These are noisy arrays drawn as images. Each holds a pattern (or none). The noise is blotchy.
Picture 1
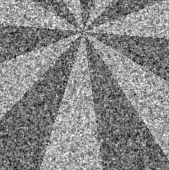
spokes from one point
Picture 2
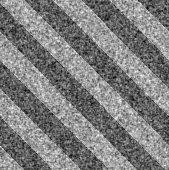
diagonal stripes
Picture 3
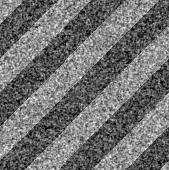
diagonal stripes
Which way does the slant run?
bottom left to top right
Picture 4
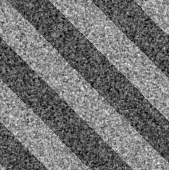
diagonal stripes
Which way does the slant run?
top left to bottom right
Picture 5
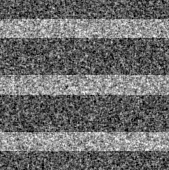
horizontal stripes
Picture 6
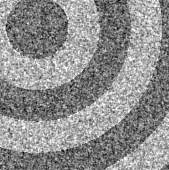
rings round one point
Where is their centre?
top left
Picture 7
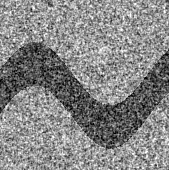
a wavy band
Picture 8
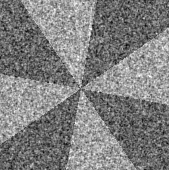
spokes from one point
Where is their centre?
centre
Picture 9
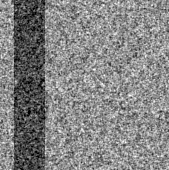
one vertical stripe
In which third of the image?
left
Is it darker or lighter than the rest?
darker
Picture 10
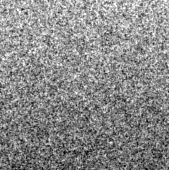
a smooth slope
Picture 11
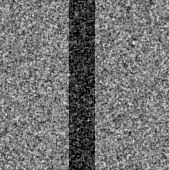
one vertical stripe
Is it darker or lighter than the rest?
darker
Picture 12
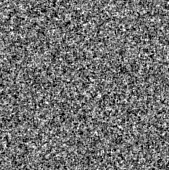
only noise
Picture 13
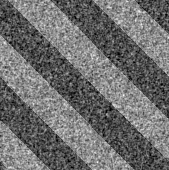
diagonal stripes
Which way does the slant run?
top left to bottom right
